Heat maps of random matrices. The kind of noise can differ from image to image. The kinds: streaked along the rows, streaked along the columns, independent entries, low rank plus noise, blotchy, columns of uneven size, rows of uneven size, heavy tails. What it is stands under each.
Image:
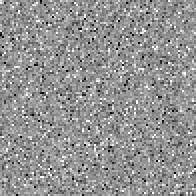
heavy tails
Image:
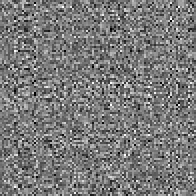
low rank plus noise
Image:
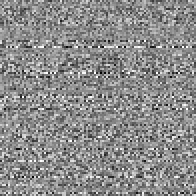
rows of uneven size
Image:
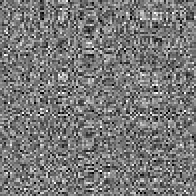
low rank plus noise
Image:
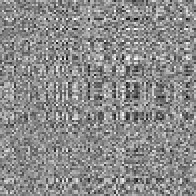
low rank plus noise
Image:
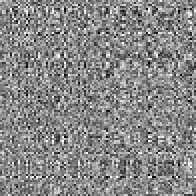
low rank plus noise
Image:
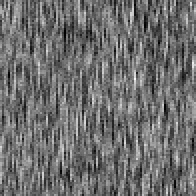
streaked along the columns
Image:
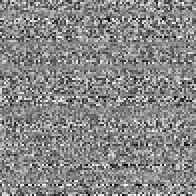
rows of uneven size
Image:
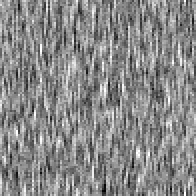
streaked along the columns
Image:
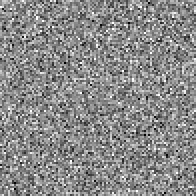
independent entries
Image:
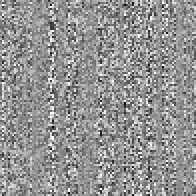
columns of uneven size
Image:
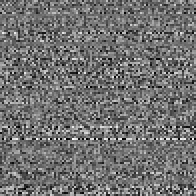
rows of uneven size
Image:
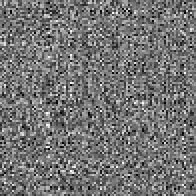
low rank plus noise
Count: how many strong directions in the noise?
five to eight
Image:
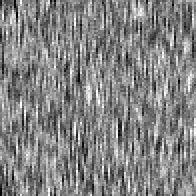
streaked along the columns
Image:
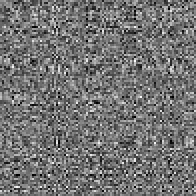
low rank plus noise
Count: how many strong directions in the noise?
three or four
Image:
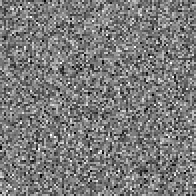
independent entries
